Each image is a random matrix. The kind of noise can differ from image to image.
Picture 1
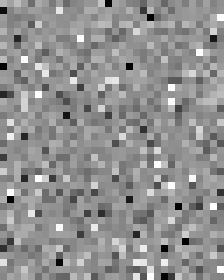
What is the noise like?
heavy tails
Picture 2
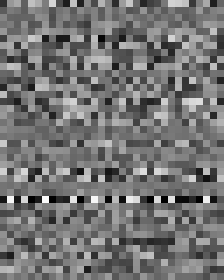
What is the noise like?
rows of uneven size
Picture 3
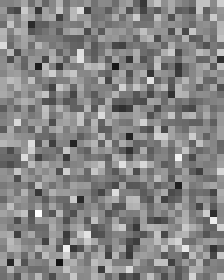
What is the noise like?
independent entries
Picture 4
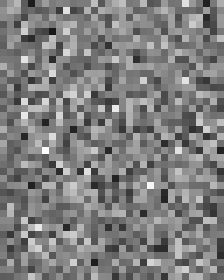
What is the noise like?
low rank plus noise
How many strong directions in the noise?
five to eight
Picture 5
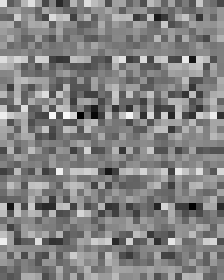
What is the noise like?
rows of uneven size
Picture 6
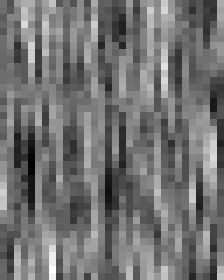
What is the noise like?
streaked along the columns
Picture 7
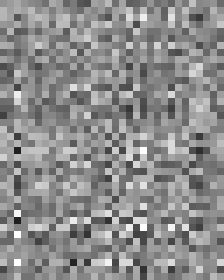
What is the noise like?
low rank plus noise
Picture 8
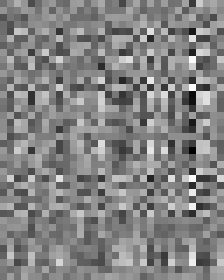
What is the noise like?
low rank plus noise
